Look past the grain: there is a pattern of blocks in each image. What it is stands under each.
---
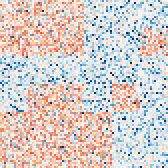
no symmetry
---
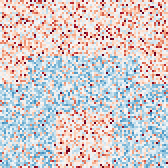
left and right mirror each other
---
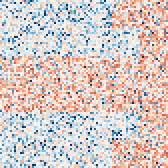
top and bottom mirror each other
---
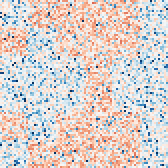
top and bottom mirror each other
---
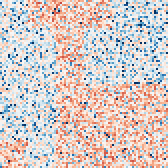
no symmetry
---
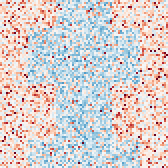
left and right mirror each other
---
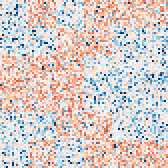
top and bottom mirror each other
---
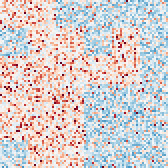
no symmetry
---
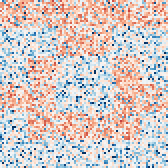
left and right mirror each other
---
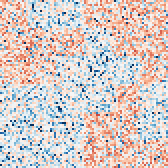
mirrored about the diagonal from the bottom left
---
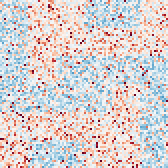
the same after a half turn
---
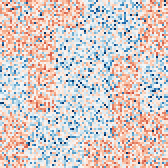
the same after a half turn
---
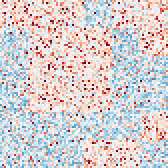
no symmetry
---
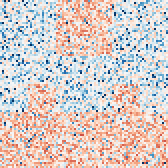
left and right mirror each other
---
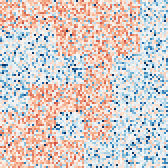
no symmetry
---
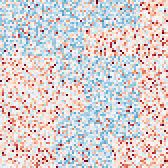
no symmetry
